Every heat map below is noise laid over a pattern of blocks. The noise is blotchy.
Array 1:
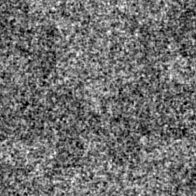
left and right mirror each other
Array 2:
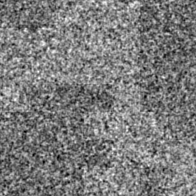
no symmetry
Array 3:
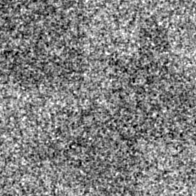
mirrored about the diagonal from the top left
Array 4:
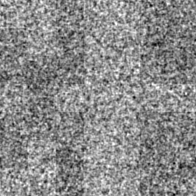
top and bottom mirror each other
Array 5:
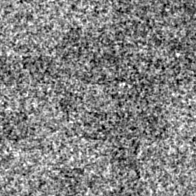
mirrored about the diagonal from the bottom left
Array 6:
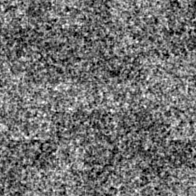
the same after a half turn
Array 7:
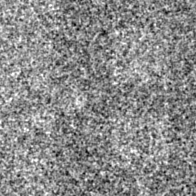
top and bottom mirror each other
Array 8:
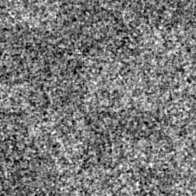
no symmetry
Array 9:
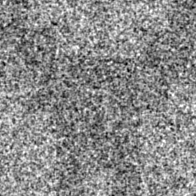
left and right mirror each other
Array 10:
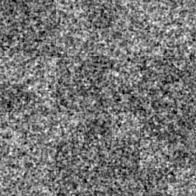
mirrored about the diagonal from the top left
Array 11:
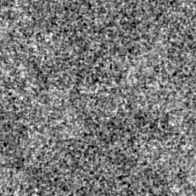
the same after a half turn
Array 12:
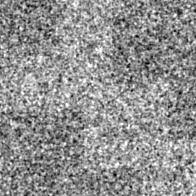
mirrored about the diagonal from the top left
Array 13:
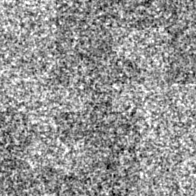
the same after a half turn
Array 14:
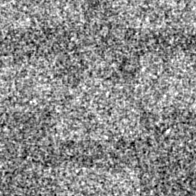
left and right mirror each other
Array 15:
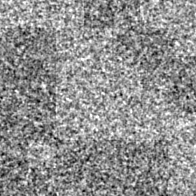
mirrored about the diagonal from the bottom left
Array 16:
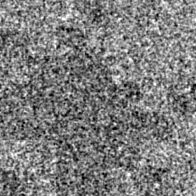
mirrored about the diagonal from the bottom left
